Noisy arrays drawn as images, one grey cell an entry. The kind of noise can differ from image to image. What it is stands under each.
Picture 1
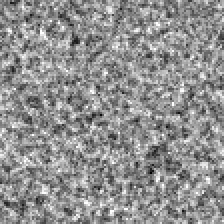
blotchy
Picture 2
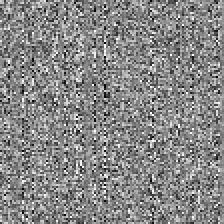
columns of uneven size
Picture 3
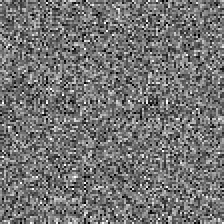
low rank plus noise
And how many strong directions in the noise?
one
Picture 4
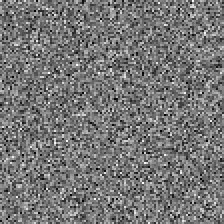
independent entries
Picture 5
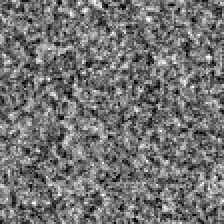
blotchy
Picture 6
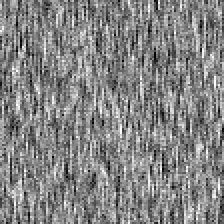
streaked along the columns
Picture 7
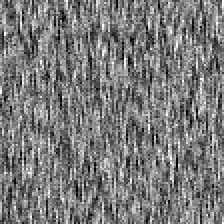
streaked along the columns
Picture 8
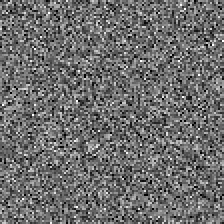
independent entries
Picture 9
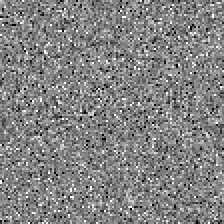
heavy tails
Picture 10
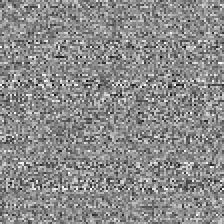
rows of uneven size
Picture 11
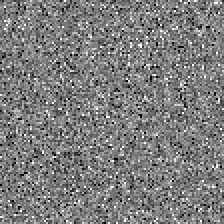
heavy tails
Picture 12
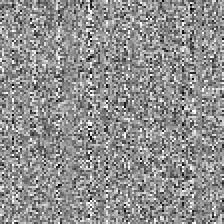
columns of uneven size
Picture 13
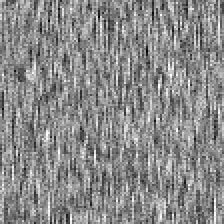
streaked along the columns
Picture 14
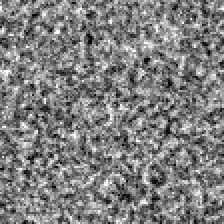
blotchy
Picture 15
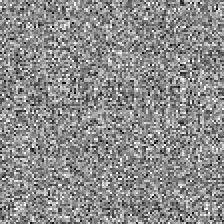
low rank plus noise
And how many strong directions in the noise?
five to eight
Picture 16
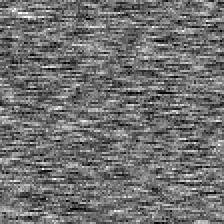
streaked along the rows
